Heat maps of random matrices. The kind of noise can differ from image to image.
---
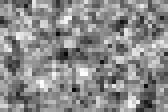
blotchy
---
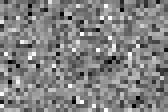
heavy tails
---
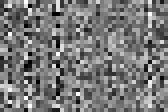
columns of uneven size
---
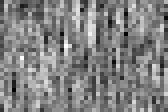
streaked along the columns
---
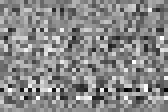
rows of uneven size
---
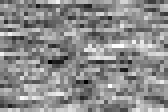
streaked along the rows
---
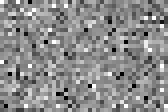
heavy tails
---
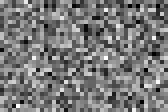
independent entries
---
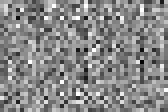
low rank plus noise
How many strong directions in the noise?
two
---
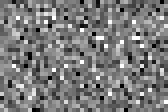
heavy tails
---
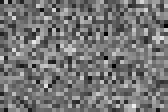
independent entries
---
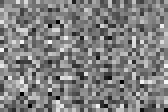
low rank plus noise
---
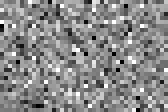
heavy tails
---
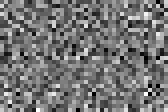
low rank plus noise
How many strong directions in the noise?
five to eight
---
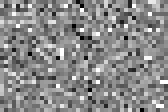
heavy tails
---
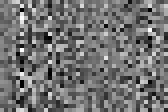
columns of uneven size
